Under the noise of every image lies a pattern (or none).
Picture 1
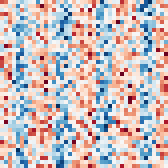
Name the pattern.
vertical stripes
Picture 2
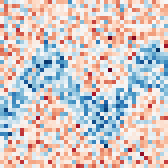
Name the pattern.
a wavy band
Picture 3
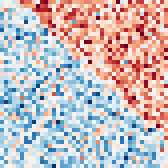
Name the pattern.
a sharp edge
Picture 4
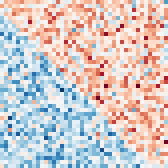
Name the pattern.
a sharp edge
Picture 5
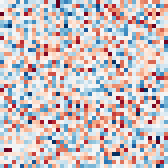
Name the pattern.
only noise
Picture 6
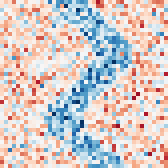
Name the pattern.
a wavy band
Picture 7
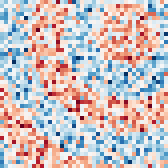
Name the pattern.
rings round one point
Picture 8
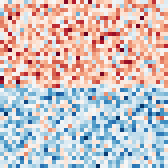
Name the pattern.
a sharp edge
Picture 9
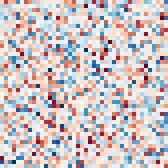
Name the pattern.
only noise
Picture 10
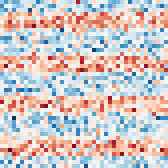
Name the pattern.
horizontal stripes
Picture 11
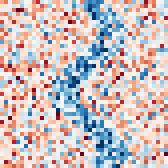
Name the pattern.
a wavy band
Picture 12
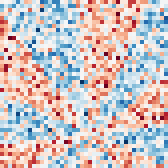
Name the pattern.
spokes from one point
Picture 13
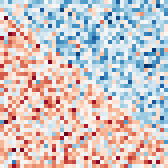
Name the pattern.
a sharp edge
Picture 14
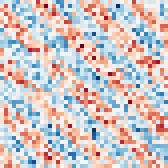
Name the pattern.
diagonal stripes
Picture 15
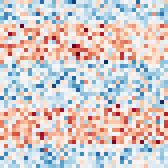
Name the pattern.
horizontal stripes
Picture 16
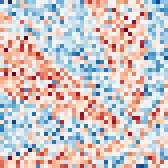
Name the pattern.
spokes from one point
